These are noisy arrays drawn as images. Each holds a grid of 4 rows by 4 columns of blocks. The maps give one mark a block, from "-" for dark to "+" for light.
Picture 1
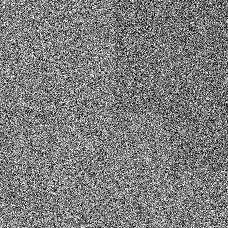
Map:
+ + - -
+ + - -
+ + + -
+ + + +
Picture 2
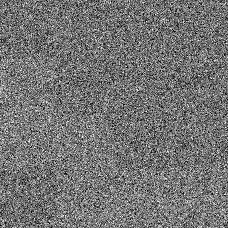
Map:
- - - -
+ - - -
+ + - -
- + + +
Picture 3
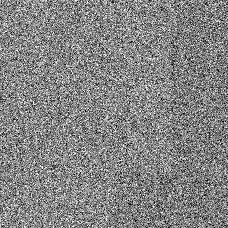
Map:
+ + + -
+ + + -
+ + + -
+ + - -
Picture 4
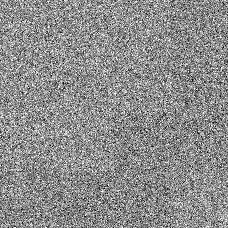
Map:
+ + + -
+ + + -
+ + - -
- - - +
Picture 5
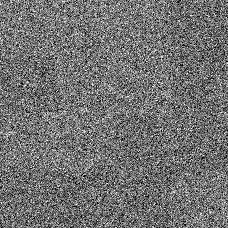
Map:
+ + + -
- + + -
+ + - -
- - - +
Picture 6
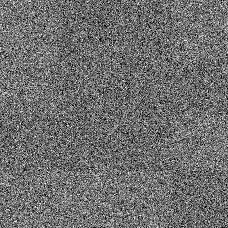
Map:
+ - - +
+ - - -
- - - +
+ + + -
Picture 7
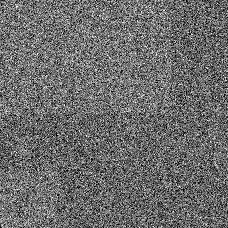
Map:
+ + + -
+ + + -
- - - -
+ - - -
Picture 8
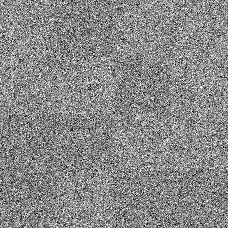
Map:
+ - + +
+ + - +
- - + +
- + - -
